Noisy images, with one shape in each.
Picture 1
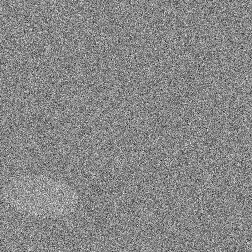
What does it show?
light ellipse, bottom left
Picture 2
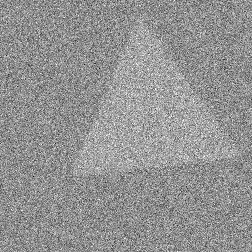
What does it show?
light triangle
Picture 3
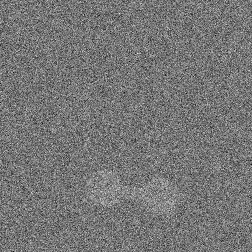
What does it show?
light dumbbell, bottom middle
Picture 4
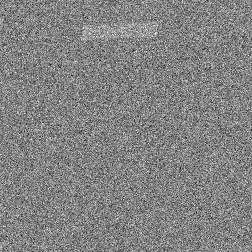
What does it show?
light bar, top middle
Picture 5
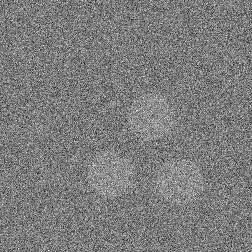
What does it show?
light three dots
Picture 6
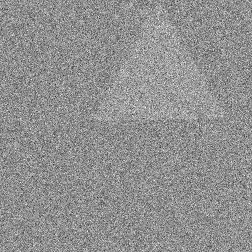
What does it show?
light triangle
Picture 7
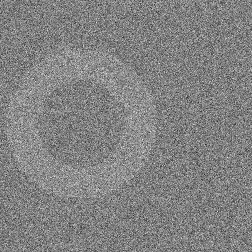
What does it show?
light ring
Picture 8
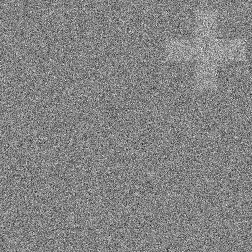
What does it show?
light cross, top right
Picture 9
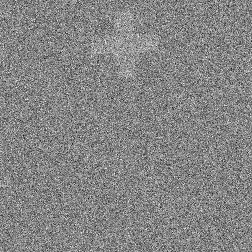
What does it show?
light cross, top middle
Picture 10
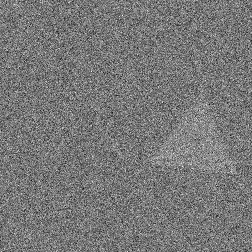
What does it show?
light triangle, middle right
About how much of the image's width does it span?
a third
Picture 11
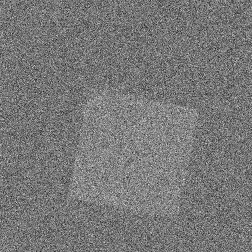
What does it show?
light square
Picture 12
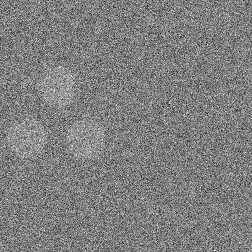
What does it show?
light three dots, middle left
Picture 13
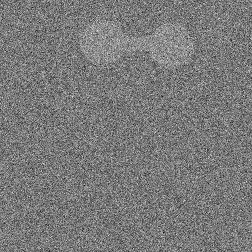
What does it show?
light dumbbell
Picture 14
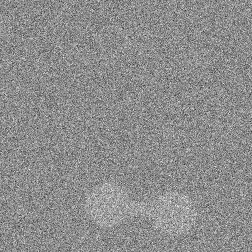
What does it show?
light dumbbell, bottom middle
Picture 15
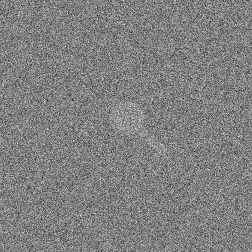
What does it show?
light lollipop, centre
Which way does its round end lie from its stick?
up and left
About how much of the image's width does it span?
a quarter
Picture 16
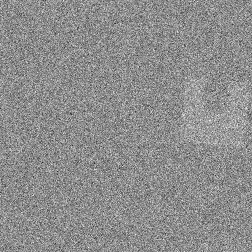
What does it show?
light square with a notch, middle right
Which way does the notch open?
up
